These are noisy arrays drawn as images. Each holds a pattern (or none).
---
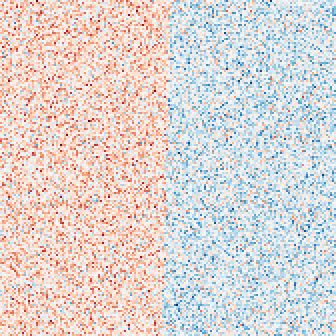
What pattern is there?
a sharp edge
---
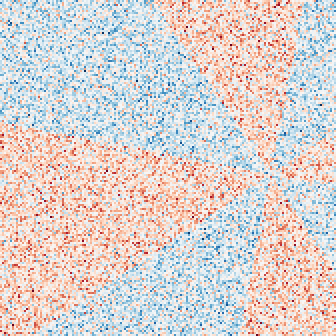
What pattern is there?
spokes from one point
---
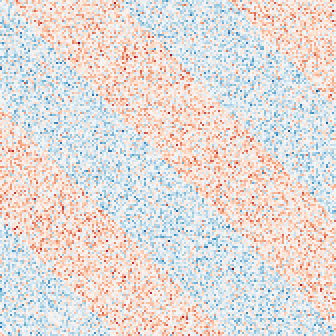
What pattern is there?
diagonal stripes
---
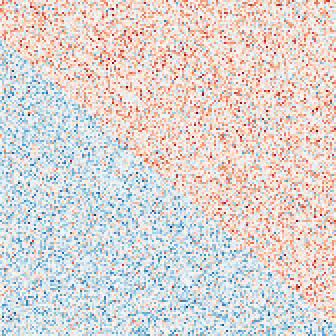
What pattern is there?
a sharp edge
